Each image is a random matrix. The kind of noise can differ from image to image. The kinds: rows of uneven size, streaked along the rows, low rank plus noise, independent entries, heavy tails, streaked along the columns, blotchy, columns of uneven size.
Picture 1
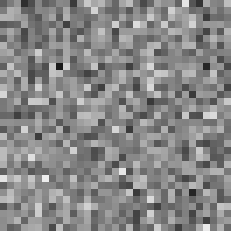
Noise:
low rank plus noise
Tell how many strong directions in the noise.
five to eight
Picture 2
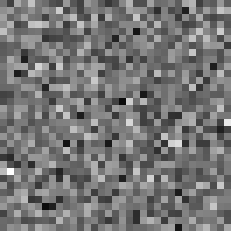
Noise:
independent entries
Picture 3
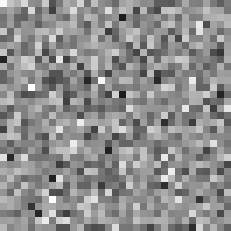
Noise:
independent entries
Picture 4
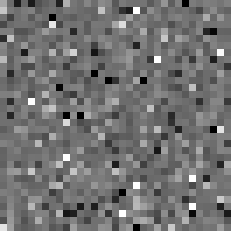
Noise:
heavy tails
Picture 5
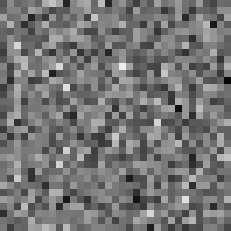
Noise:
independent entries
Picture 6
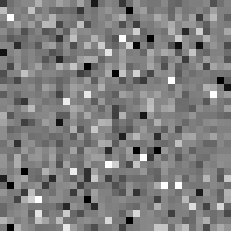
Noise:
heavy tails
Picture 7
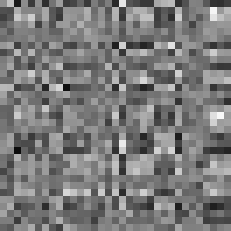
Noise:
low rank plus noise
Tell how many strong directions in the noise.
one
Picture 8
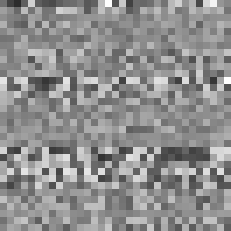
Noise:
rows of uneven size
